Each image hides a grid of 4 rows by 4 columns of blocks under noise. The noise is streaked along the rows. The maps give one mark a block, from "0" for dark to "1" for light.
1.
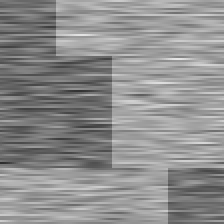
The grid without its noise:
0 1 1 1
0 0 1 1
0 0 1 1
1 1 1 0
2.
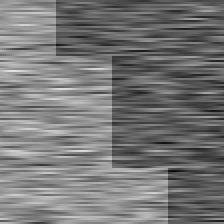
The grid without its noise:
1 0 0 0
1 1 0 0
1 1 0 0
1 1 1 0
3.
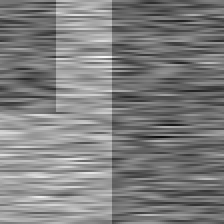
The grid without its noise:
0 1 0 0
0 1 0 0
1 1 0 0
1 1 0 0
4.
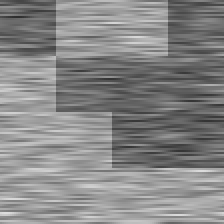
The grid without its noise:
0 1 1 0
1 0 0 0
1 1 0 0
1 1 1 1
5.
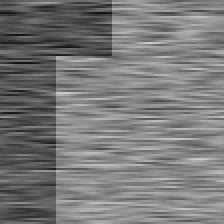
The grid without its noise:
0 0 1 1
0 1 1 1
0 1 1 1
0 1 1 1
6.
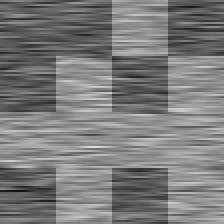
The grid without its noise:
0 0 1 0
0 1 0 1
1 1 1 1
0 1 0 1
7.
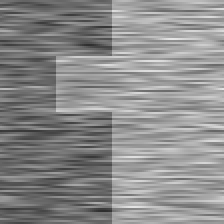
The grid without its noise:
0 0 1 1
0 1 1 1
0 0 1 1
0 0 1 1
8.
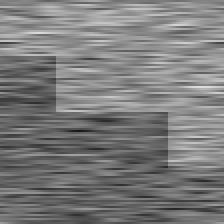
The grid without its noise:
1 1 1 1
0 1 1 1
0 0 0 1
0 0 0 0
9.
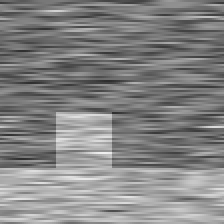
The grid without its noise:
0 0 0 0
0 0 0 0
0 1 0 0
1 1 1 1
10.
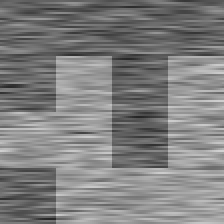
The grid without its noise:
0 0 0 0
0 1 0 1
1 1 0 1
0 1 1 1
